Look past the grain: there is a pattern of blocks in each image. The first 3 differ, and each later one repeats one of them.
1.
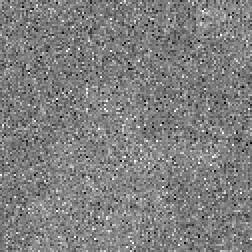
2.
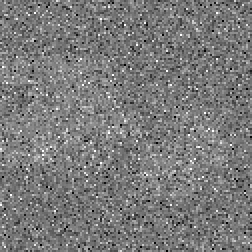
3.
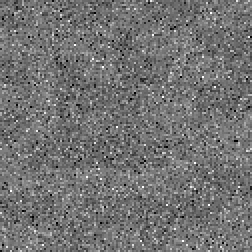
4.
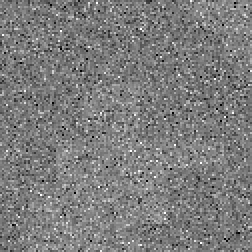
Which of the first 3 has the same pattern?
1
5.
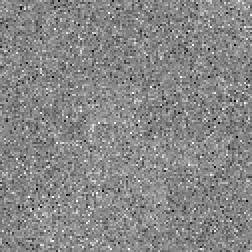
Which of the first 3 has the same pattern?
1
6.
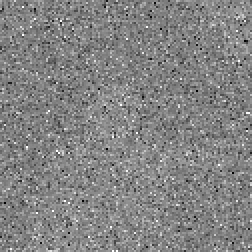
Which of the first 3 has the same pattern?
1
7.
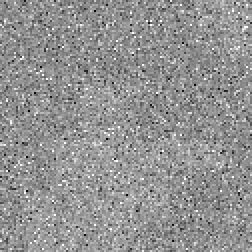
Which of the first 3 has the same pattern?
1
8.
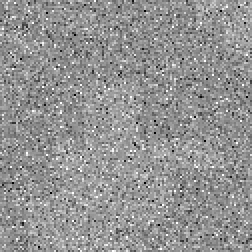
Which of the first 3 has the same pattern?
1
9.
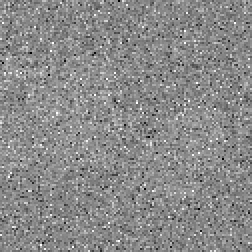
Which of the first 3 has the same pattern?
2
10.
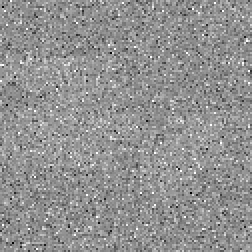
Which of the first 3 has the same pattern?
2
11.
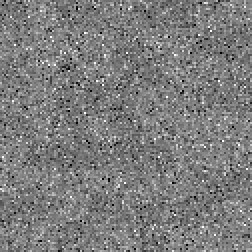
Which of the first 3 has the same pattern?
3
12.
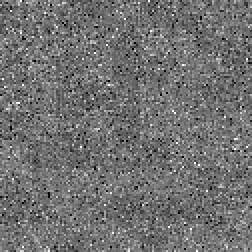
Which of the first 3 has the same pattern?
3
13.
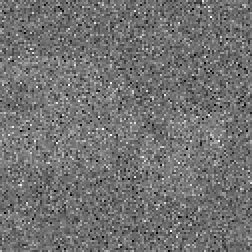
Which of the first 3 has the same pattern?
2
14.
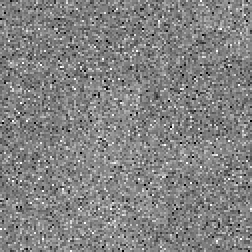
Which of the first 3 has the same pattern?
1
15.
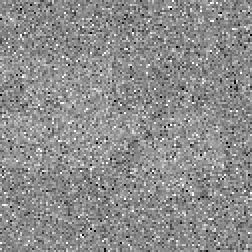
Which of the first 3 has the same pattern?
2
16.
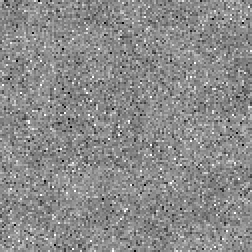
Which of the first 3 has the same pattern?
3
